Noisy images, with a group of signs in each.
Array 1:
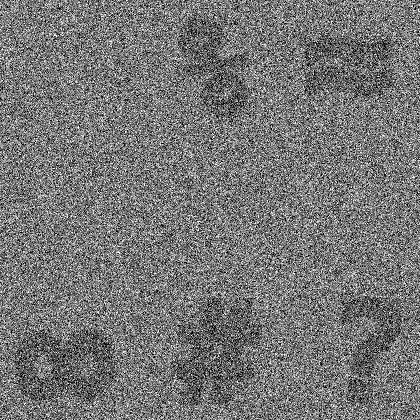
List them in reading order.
top middle: percent sign; top right: approximately sign; bottom left: infinity sign; bottom middle: hash sign; bottom right: question mark
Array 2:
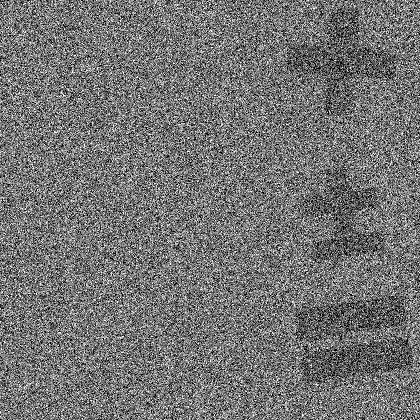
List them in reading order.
top right: plus sign; middle right: plus-minus sign; bottom right: equals sign
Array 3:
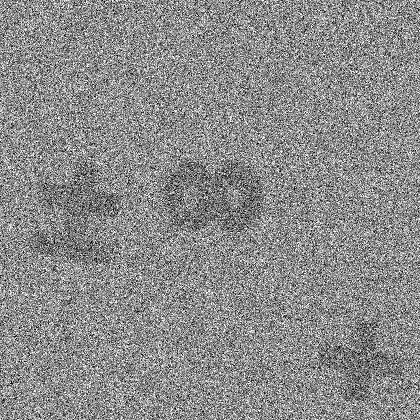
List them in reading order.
middle left: plus-minus sign; centre: infinity sign; bottom right: plus sign
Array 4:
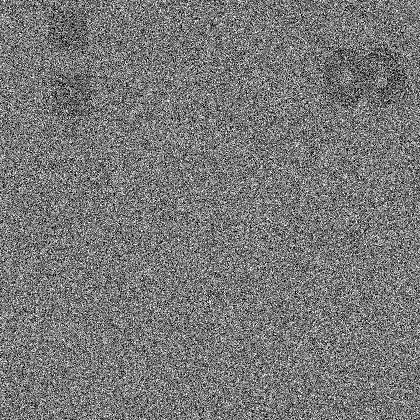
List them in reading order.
top left: colon; top right: infinity sign
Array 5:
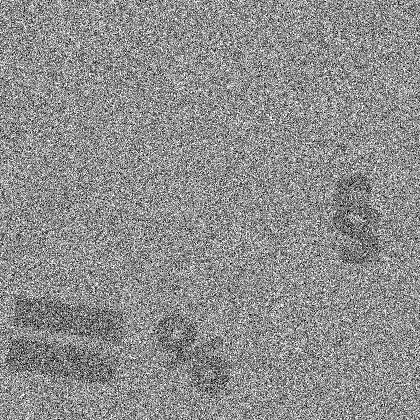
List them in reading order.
middle right: section sign; bottom left: equals sign; bottom middle: percent sign
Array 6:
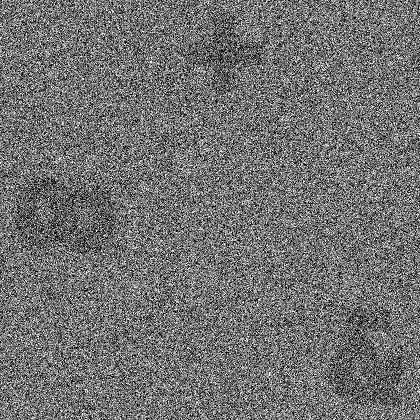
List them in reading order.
top middle: plus sign; middle left: infinity sign; bottom right: ampersand
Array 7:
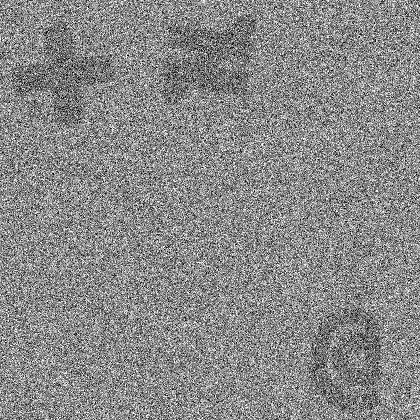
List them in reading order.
top left: plus sign; top middle: not-equal sign; bottom right: at sign
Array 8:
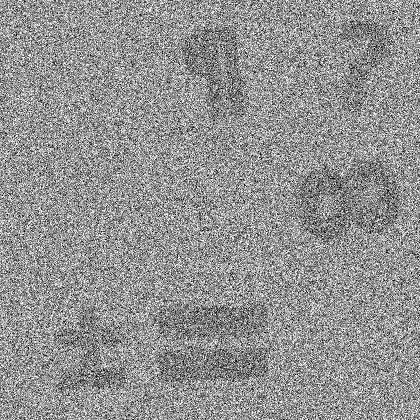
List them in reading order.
top middle: pilcrow; top right: question mark; middle right: infinity sign; bottom left: plus-minus sign; bottom middle: equals sign
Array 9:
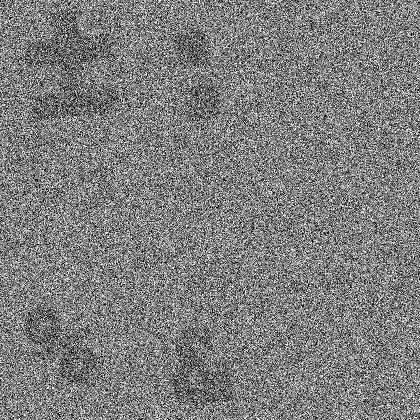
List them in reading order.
top left: plus-minus sign; top middle: colon; bottom left: percent sign; bottom middle: ampersand
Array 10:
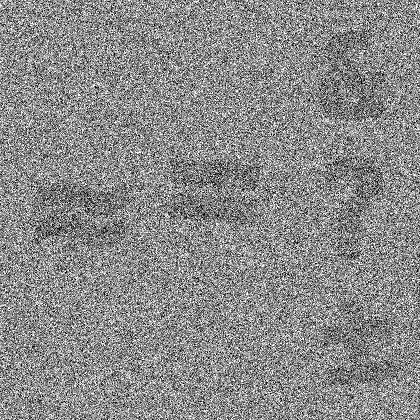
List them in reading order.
top right: ampersand; middle left: approximately sign; centre: equals sign; middle right: question mark; bottom right: plus-minus sign
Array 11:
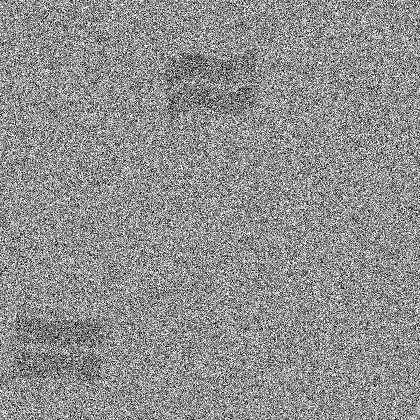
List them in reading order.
top middle: approximately sign; bottom left: equals sign
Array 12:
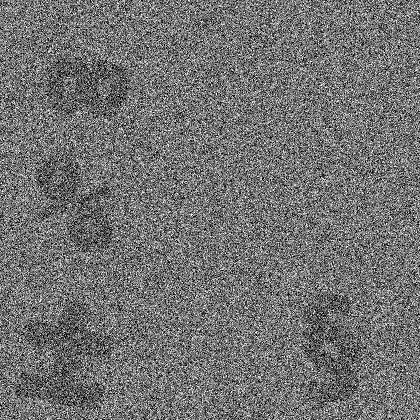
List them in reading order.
top left: infinity sign; middle left: percent sign; bottom left: plus-minus sign; bottom right: section sign
